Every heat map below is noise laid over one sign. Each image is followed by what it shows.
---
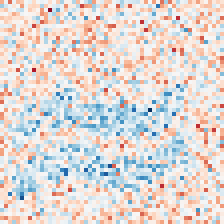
approximately sign
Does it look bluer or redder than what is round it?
bluer
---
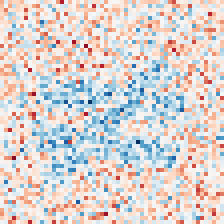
not-equal sign
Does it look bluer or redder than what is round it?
bluer
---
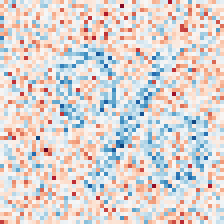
percent sign
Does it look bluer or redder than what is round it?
bluer
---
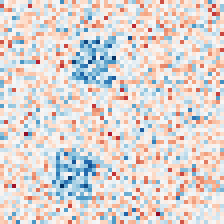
colon
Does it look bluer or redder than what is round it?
bluer
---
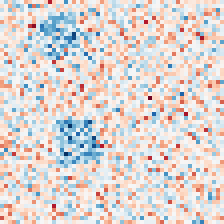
colon
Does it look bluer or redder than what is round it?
bluer
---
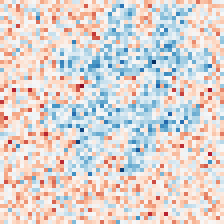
hash sign
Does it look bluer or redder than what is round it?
bluer
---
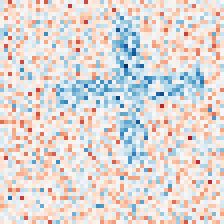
plus sign
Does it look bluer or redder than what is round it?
bluer
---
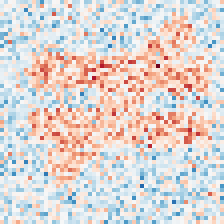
not-equal sign
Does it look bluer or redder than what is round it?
redder
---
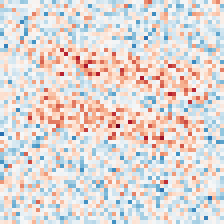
equals sign
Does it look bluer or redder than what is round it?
redder
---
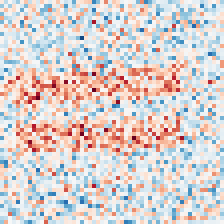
equals sign
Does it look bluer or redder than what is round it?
redder
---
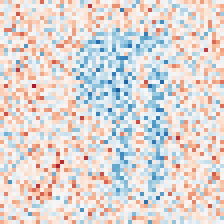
pilcrow
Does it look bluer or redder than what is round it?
bluer
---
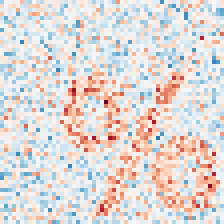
percent sign
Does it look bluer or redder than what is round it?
redder
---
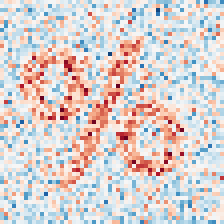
percent sign
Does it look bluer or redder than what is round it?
redder
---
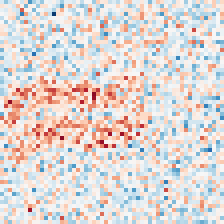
approximately sign
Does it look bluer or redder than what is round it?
redder
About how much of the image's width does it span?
two thirds
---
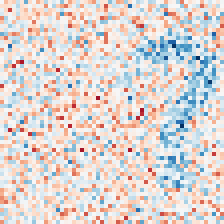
question mark
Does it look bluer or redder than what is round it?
bluer
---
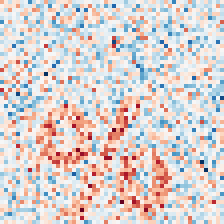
percent sign
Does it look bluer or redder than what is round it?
redder
